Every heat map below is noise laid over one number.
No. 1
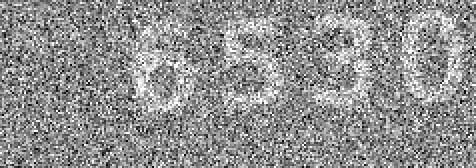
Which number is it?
6530
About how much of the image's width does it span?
two thirds
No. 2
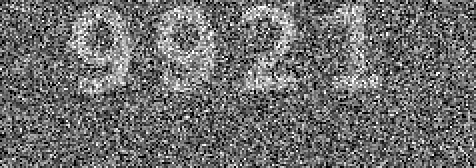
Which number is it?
9921
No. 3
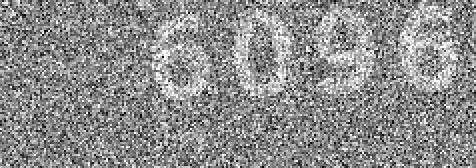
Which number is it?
6096
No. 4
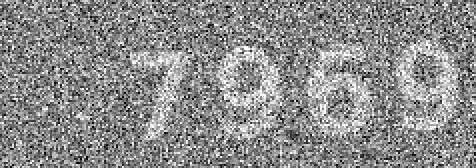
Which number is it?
7969
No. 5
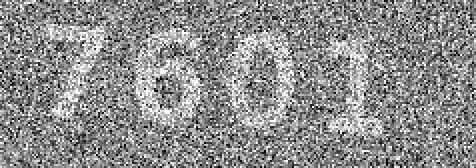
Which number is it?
7601
